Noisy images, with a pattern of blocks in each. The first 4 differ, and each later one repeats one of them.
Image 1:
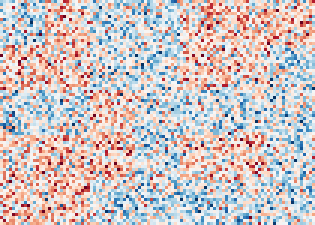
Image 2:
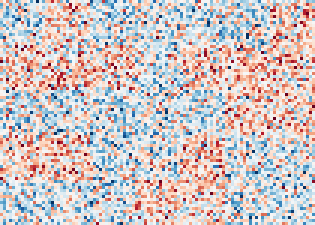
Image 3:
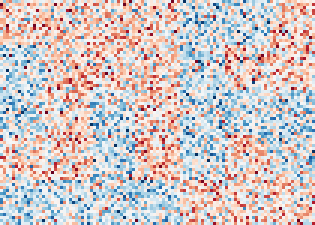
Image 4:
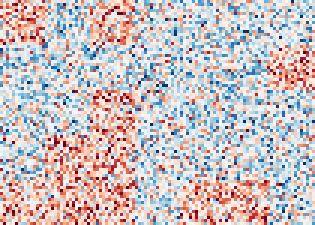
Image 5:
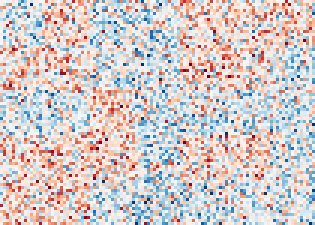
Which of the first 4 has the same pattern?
1
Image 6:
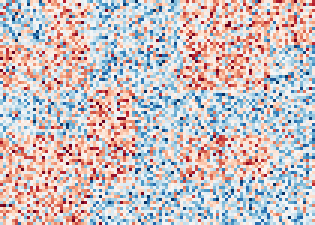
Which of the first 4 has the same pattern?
1
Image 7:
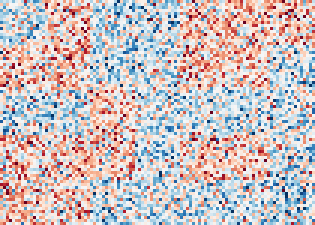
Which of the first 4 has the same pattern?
1
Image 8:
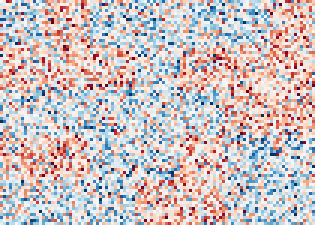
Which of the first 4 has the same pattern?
2
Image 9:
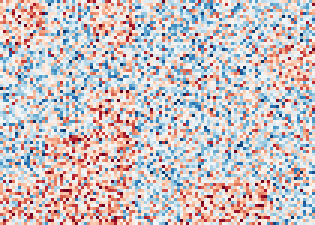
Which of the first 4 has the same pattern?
4
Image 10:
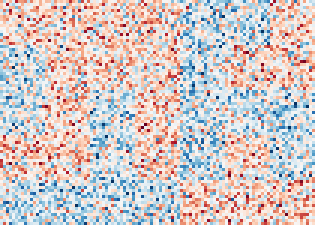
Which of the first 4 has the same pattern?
3
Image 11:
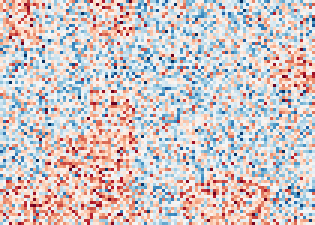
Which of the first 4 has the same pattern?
4
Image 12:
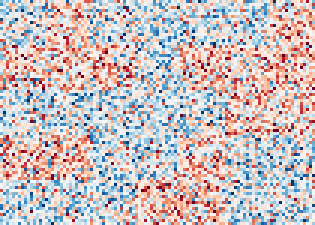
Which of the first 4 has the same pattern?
2
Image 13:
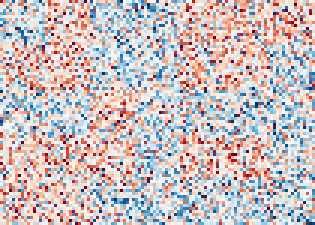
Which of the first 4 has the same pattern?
1
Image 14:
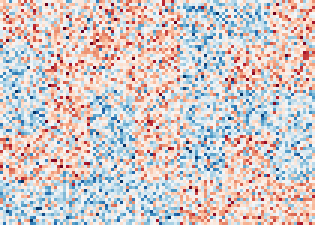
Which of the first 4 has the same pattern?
3
